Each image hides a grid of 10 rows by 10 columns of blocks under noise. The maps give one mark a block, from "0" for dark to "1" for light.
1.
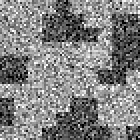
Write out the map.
1 1 1 1 0 1 1 1 1 1
1 1 1 0 0 0 1 1 0 0
1 1 1 0 0 0 0 1 0 0
1 1 1 1 1 1 1 1 0 0
0 0 1 1 1 1 1 1 0 0
0 0 1 1 1 1 1 0 0 1
1 1 1 1 1 1 1 1 1 1
0 1 1 1 1 0 0 1 1 1
0 1 1 1 0 0 0 1 1 1
1 1 1 0 0 0 0 0 1 0
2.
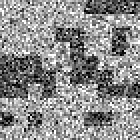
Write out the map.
1 1 1 1 1 1 0 0 0 0
1 1 1 1 1 1 1 1 1 1
1 1 1 1 0 0 1 1 0 1
1 1 1 1 1 0 1 1 0 1
0 0 0 1 1 0 0 1 1 1
0 0 0 0 1 0 0 0 1 1
0 0 1 0 1 1 1 0 0 0
1 1 1 1 1 1 1 1 1 1
0 1 0 1 1 1 0 0 1 1
1 1 1 1 1 1 1 1 1 1
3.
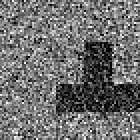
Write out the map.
1 1 1 1 1 1 1 1 1 1
1 1 1 1 1 1 1 1 1 1
1 1 1 1 1 1 1 1 1 1
1 1 1 1 1 1 0 0 1 1
1 1 1 1 1 1 0 0 1 1
1 1 1 1 1 1 0 0 1 1
1 1 1 1 0 0 0 0 0 0
1 1 1 1 0 0 0 0 0 0
1 1 1 1 1 1 1 1 1 1
1 1 1 1 1 1 1 1 1 1
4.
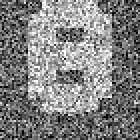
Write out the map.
0 0 0 1 1 1 1 0 0 0
0 0 1 1 1 1 1 1 0 0
0 0 1 1 0 0 1 1 0 0
0 0 1 1 1 1 1 1 0 0
0 0 1 1 1 1 1 1 0 0
0 0 1 1 0 0 1 1 0 0
0 0 1 1 1 1 1 1 0 0
0 0 0 1 1 1 1 0 0 0
0 0 0 0 0 0 0 0 0 0
0 0 0 0 0 0 0 0 0 0
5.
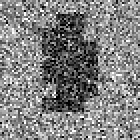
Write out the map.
1 1 1 1 1 1 1 1 1 1
1 1 1 1 0 0 1 1 1 1
1 1 1 0 0 0 1 1 1 1
1 1 1 0 0 0 0 1 1 1
1 1 1 0 0 0 0 1 1 1
1 1 1 0 0 0 0 1 1 1
1 1 1 1 0 0 0 1 1 1
1 1 1 0 0 0 1 1 1 1
1 1 1 1 1 1 1 1 1 1
1 1 1 1 1 1 1 1 1 1
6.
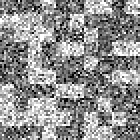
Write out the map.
0 0 0 1 0 0 1 1 0 1
1 1 1 0 0 1 0 0 0 0
0 1 1 1 0 0 1 0 0 0
0 0 1 0 1 1 0 0 1 1
0 0 1 0 0 0 1 0 0 0
0 0 1 1 0 0 0 0 1 1
1 0 0 0 1 1 0 0 0 0
1 0 1 1 0 0 0 1 0 0
1 1 1 1 1 0 1 0 1 0
0 0 0 1 0 0 1 1 0 0
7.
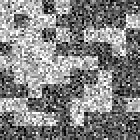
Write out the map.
1 1 1 0 1 0 0 0 0 0
1 0 1 1 0 0 0 0 0 1
1 1 1 0 1 0 1 1 1 0
0 1 1 1 0 0 0 0 1 0
1 1 1 1 1 1 1 0 0 0
0 1 1 1 1 0 0 1 0 0
0 0 1 0 0 0 1 1 0 0
1 1 0 0 0 1 1 1 0 1
0 1 1 1 0 1 0 0 0 0
0 0 0 0 0 0 0 0 0 0
